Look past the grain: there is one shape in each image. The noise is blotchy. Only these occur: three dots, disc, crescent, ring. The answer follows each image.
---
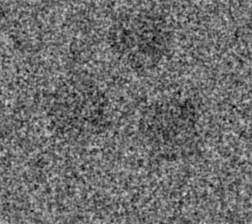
three dots
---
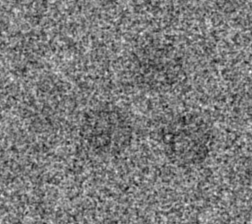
three dots
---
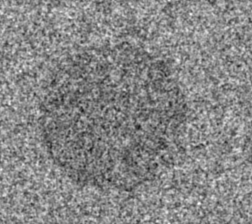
disc
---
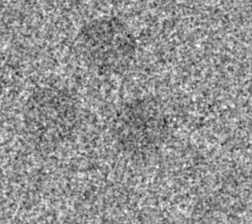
three dots
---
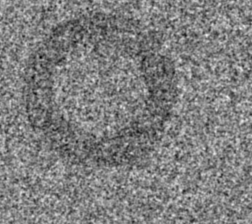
ring
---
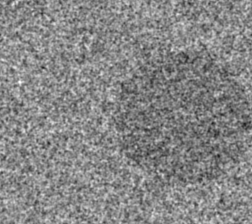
disc
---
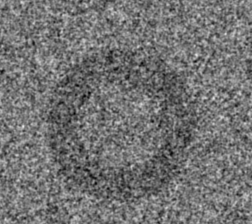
ring
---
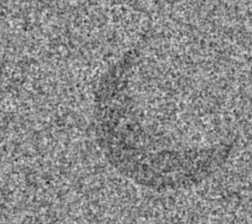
crescent
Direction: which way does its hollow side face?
up and right
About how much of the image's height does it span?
two thirds
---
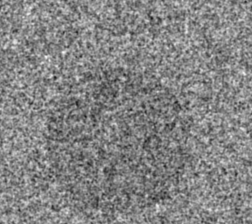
disc
